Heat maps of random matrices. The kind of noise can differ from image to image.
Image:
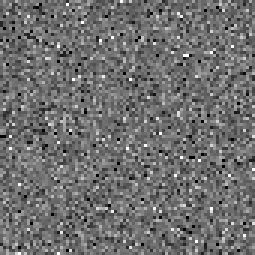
heavy tails
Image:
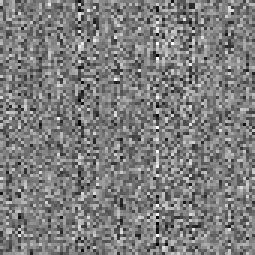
columns of uneven size
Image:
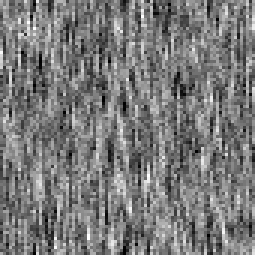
streaked along the columns
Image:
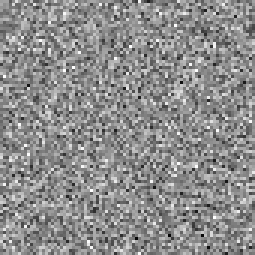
independent entries
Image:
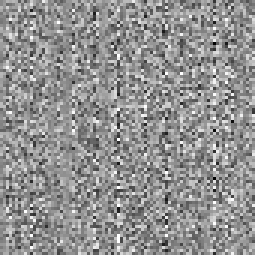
columns of uneven size
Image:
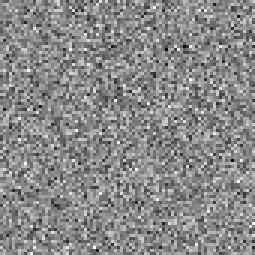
independent entries
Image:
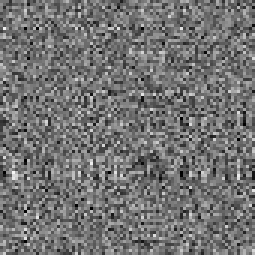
low rank plus noise
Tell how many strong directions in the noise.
two
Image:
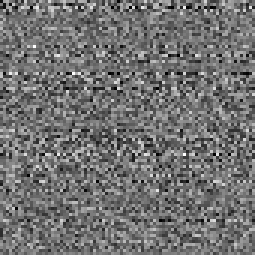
rows of uneven size
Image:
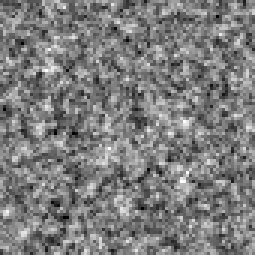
blotchy
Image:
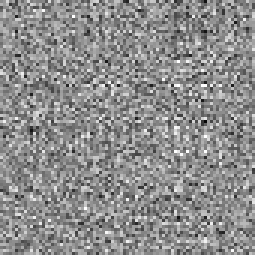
low rank plus noise
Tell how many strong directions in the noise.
one
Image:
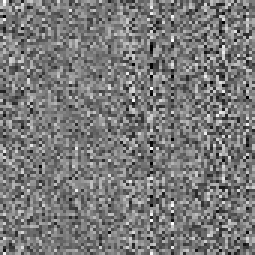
columns of uneven size
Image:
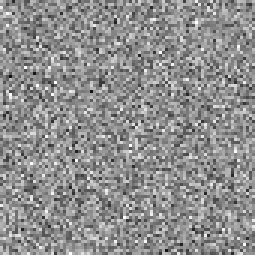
independent entries
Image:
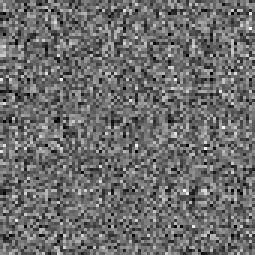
low rank plus noise
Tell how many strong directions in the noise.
three or four
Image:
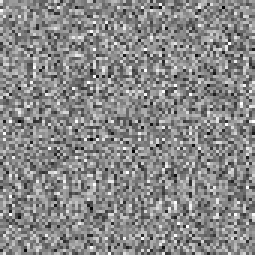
low rank plus noise
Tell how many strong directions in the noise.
three or four
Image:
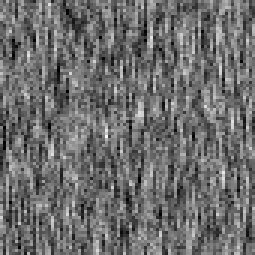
streaked along the columns
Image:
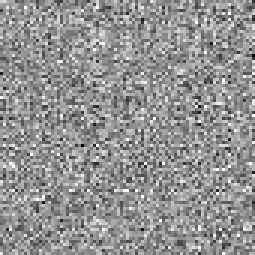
low rank plus noise
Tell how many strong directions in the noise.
five to eight
